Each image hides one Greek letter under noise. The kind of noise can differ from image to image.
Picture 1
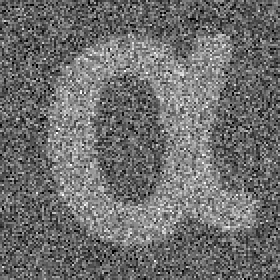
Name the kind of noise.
independent entries
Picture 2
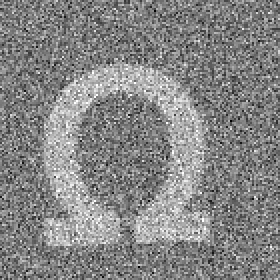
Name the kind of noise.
independent entries
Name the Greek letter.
omega
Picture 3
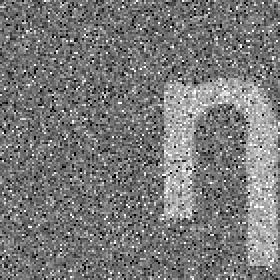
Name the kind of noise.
heavy tails
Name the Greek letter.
eta
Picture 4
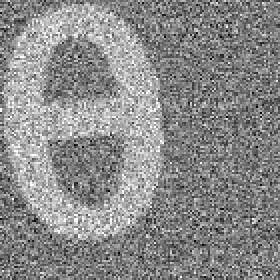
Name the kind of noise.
low rank plus noise
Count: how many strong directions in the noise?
five to eight
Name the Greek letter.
theta
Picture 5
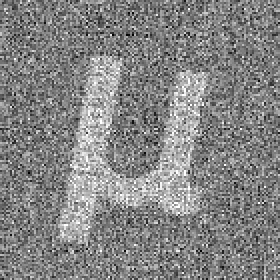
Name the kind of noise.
low rank plus noise
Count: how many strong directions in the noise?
five to eight
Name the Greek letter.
mu
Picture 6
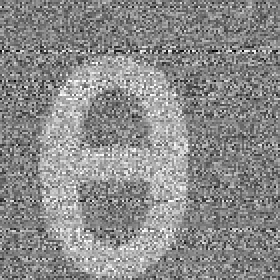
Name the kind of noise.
rows of uneven size
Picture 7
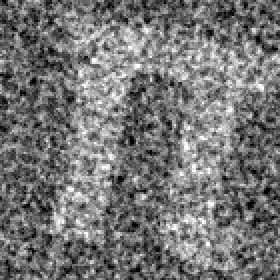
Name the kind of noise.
blotchy
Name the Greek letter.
pi
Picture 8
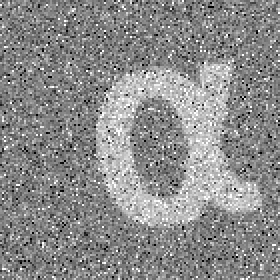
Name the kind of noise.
heavy tails
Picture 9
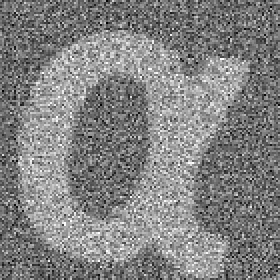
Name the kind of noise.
low rank plus noise
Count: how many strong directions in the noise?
five to eight
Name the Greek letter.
alpha
